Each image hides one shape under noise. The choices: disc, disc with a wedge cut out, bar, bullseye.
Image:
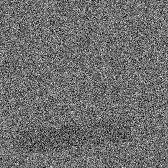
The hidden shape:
bar
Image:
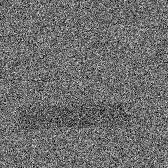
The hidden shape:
bar
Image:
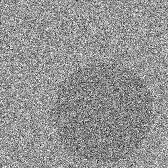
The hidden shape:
disc
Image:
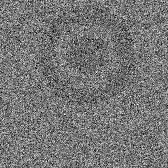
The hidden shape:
bullseye
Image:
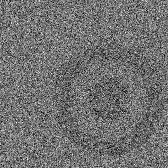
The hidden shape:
bullseye
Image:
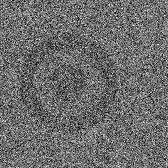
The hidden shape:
bullseye
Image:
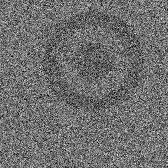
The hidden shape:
bullseye
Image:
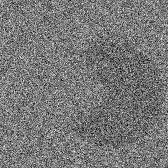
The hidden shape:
disc with a wedge cut out
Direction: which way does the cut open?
left
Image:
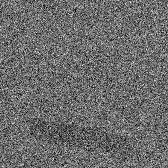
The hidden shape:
bar
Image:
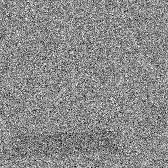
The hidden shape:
bar
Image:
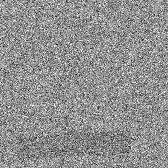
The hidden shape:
bar
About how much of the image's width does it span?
two thirds
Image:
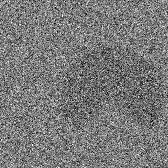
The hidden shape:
disc with a wedge cut out
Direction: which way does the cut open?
down
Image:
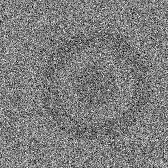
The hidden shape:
bullseye
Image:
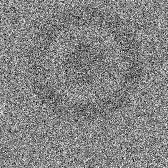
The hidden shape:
bullseye
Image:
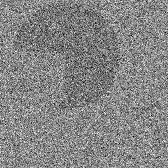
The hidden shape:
disc with a wedge cut out
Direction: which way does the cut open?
down and left
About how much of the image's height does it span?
two thirds
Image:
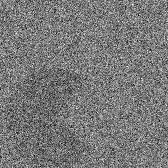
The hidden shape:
disc with a wedge cut out
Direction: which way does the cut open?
right
